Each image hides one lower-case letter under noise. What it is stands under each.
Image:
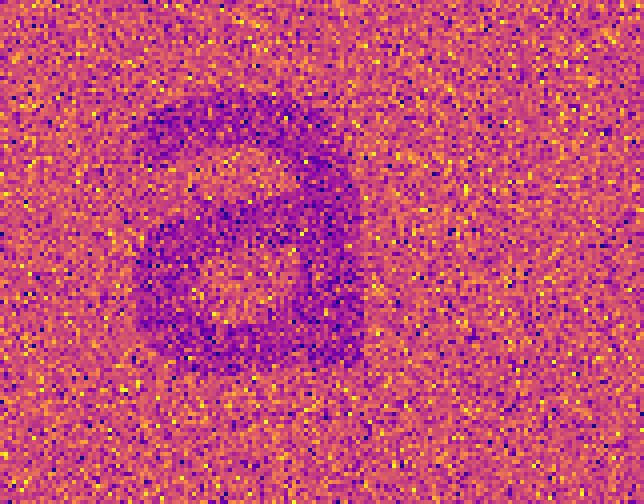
a
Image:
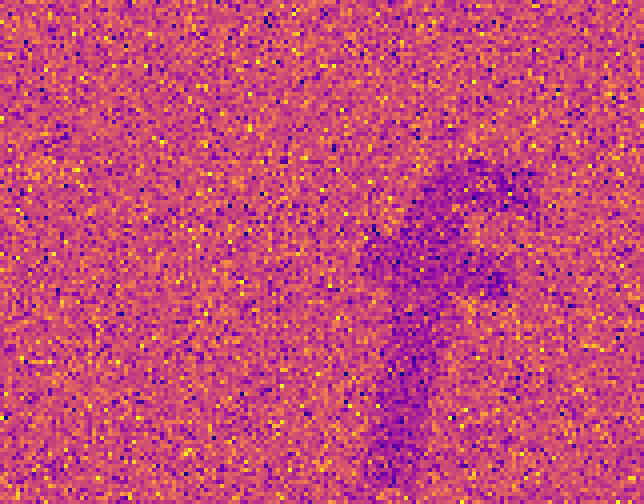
f
